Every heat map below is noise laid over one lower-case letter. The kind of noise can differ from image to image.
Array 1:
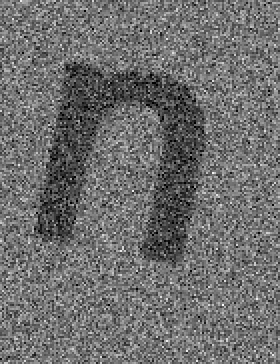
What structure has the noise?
independent entries
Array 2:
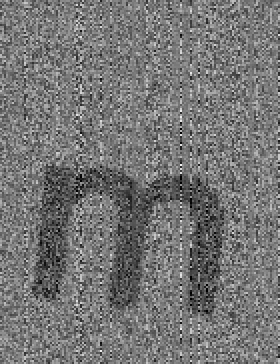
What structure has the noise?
columns of uneven size
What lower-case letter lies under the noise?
m
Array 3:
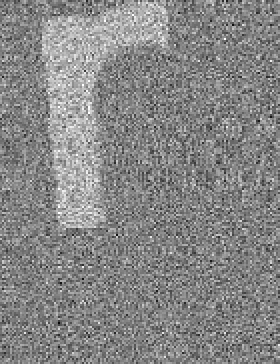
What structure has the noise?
low rank plus noise
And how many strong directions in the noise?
three or four
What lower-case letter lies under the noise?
r
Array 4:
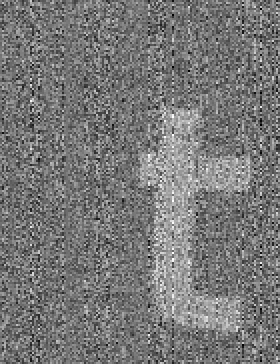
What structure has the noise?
columns of uneven size
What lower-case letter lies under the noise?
t
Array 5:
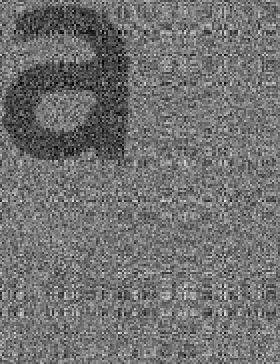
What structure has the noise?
low rank plus noise
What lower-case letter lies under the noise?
a
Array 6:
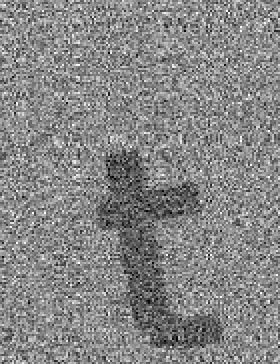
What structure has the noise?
low rank plus noise
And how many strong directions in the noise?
five to eight
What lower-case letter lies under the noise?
t
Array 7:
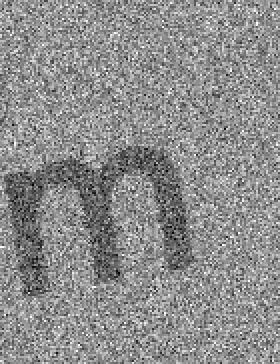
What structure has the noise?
independent entries
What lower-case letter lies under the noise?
m
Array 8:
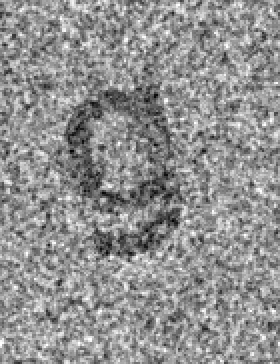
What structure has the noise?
blotchy
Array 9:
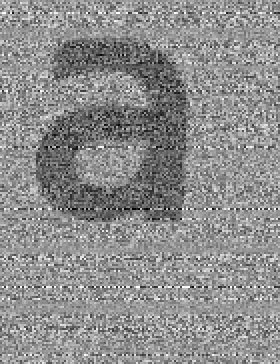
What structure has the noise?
rows of uneven size
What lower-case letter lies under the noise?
a
